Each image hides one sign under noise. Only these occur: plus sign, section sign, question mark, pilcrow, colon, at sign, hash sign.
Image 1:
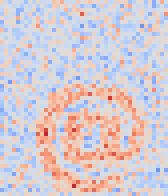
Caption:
red at sign
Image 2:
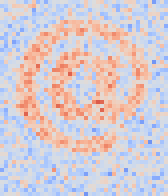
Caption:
red at sign
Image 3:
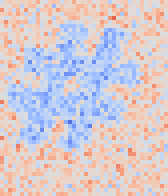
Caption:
blue hash sign
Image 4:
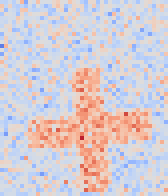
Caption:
red plus sign
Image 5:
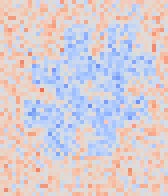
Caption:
blue hash sign
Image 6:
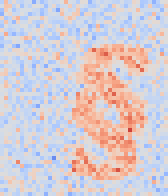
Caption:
red section sign
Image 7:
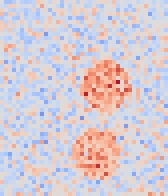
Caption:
red colon
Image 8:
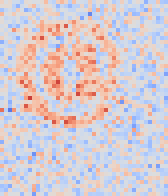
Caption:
red at sign
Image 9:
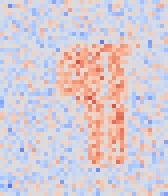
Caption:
red pilcrow
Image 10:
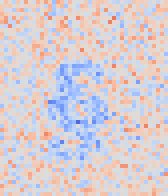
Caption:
blue section sign
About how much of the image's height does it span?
half
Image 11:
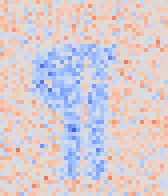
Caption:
blue pilcrow
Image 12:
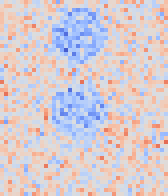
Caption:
blue colon
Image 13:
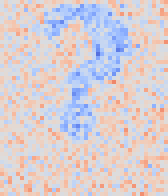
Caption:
blue question mark
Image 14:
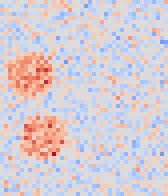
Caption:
red colon
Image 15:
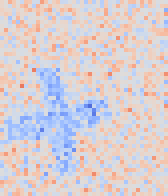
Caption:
blue plus sign
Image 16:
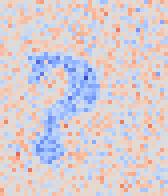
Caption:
blue question mark
